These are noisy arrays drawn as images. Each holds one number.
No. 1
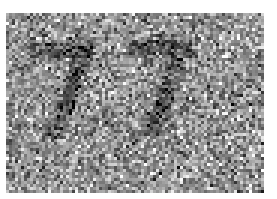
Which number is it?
77
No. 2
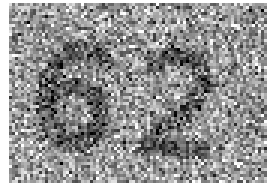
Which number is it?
62
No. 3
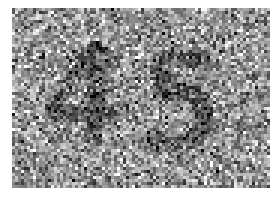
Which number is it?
45
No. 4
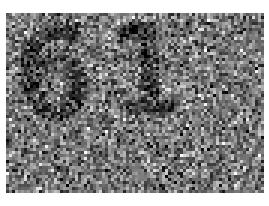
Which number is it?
61
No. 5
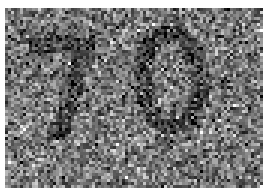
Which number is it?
70
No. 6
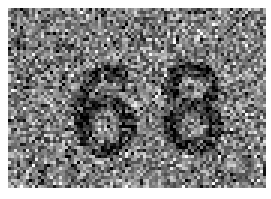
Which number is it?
68
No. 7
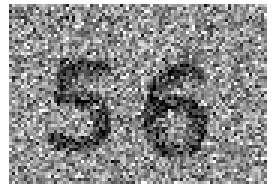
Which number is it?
56
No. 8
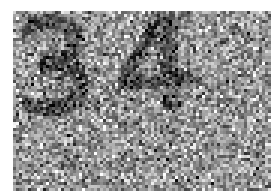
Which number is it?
34
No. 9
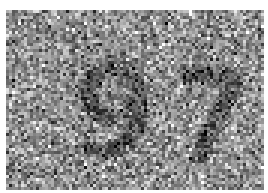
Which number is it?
97
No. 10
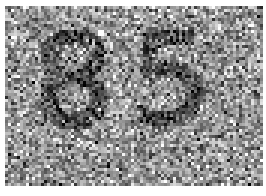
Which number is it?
85
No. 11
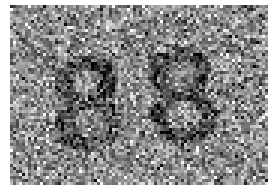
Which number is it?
88
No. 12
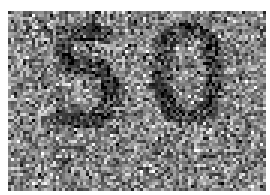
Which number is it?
50
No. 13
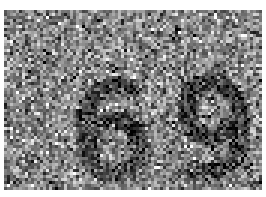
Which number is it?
69
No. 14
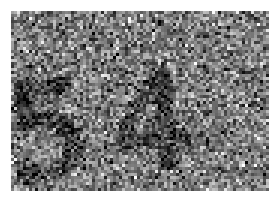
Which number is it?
54
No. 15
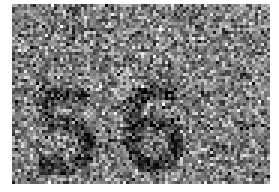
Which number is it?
56
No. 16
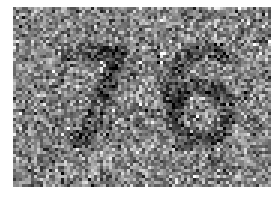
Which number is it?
76
